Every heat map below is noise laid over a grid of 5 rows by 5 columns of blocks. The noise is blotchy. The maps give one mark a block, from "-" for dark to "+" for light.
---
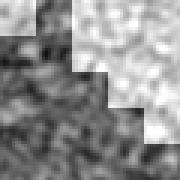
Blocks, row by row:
+-+++
--+++
---++
----+
-----
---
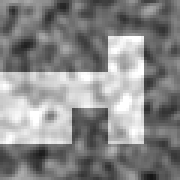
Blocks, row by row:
-----
---+-
++++-
++-+-
-----
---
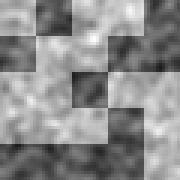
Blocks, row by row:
+-++-
-++--
++-++
+++-+
----+
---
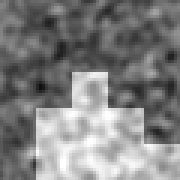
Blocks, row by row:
-----
-----
--+--
-+++-
-++++
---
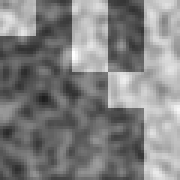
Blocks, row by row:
+-+-+
--+-+
---++
----+
----+
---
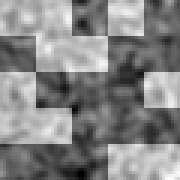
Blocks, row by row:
++-+-
-++--
+---+
++---
---++
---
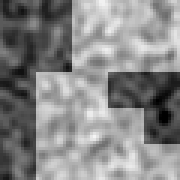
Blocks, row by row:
--+++
--+++
-++--
-+++-
-++++
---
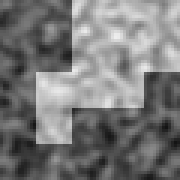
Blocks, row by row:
--+++
--+++
-+++-
-+---
-----
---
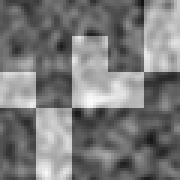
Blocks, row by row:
----+
--+-+
+-++-
-+---
-+---
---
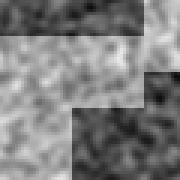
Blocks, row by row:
----+
+++++
++++-
++---
++---
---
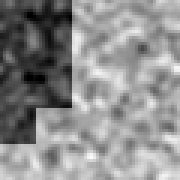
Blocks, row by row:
--+++
--+++
--+++
-++++
+++++
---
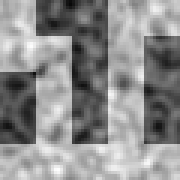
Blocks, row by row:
+--++
++-+-
-+-+-
-+-+-
+++++
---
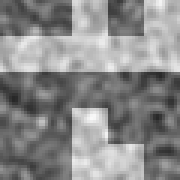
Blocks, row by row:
--+-+
+++++
-----
--+--
--++-
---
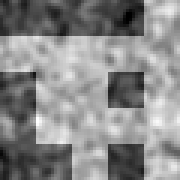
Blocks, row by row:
----+
+++++
-++-+
-++++
--+-+
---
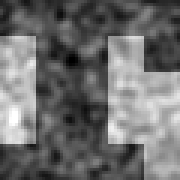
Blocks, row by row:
-----
+--+-
+--++
+--++
----+
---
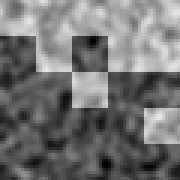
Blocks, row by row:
+++++
-+-++
--+--
----+
-----
